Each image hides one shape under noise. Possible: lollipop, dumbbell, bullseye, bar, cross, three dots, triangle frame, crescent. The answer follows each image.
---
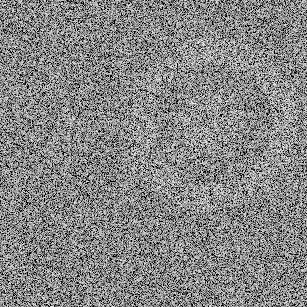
bullseye
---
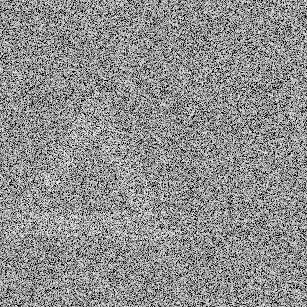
triangle frame
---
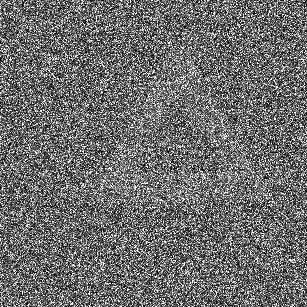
triangle frame
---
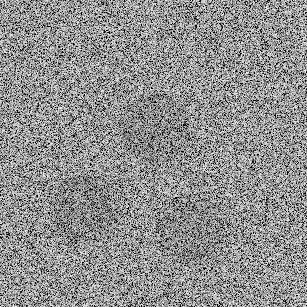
three dots
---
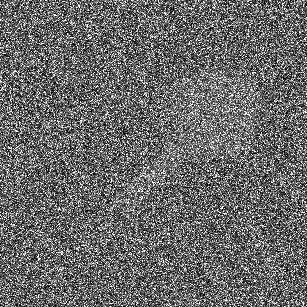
lollipop
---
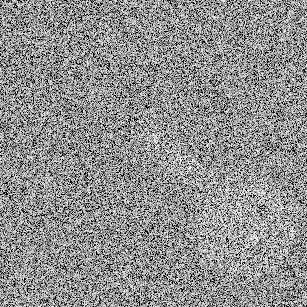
lollipop
